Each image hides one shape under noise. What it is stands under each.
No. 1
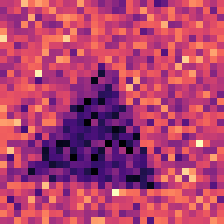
triangle
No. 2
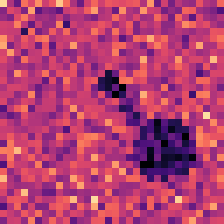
lollipop
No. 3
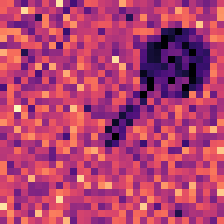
lollipop
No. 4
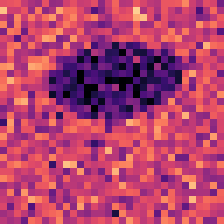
ellipse
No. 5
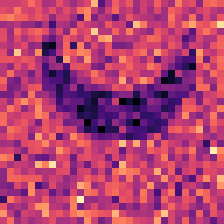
crescent
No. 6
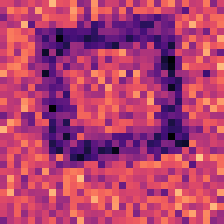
square frame
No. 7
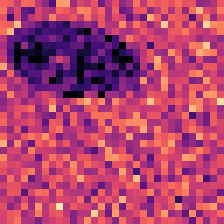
ellipse
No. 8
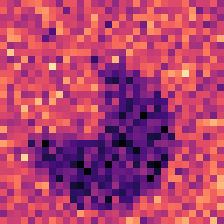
disc with a wedge cut out
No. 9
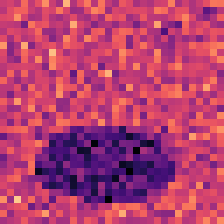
ellipse
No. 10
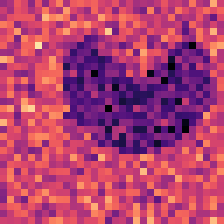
disc with a wedge cut out
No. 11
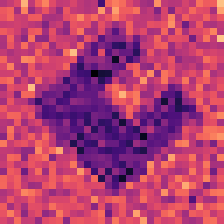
square with a notch
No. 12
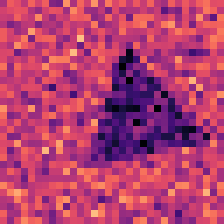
triangle
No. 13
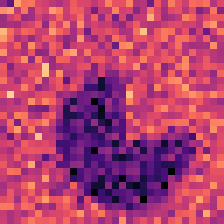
disc with a wedge cut out
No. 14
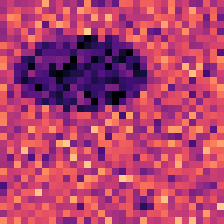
ellipse
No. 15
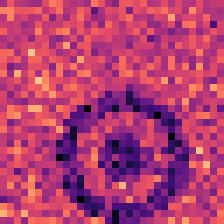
bullseye
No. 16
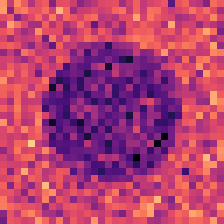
disc
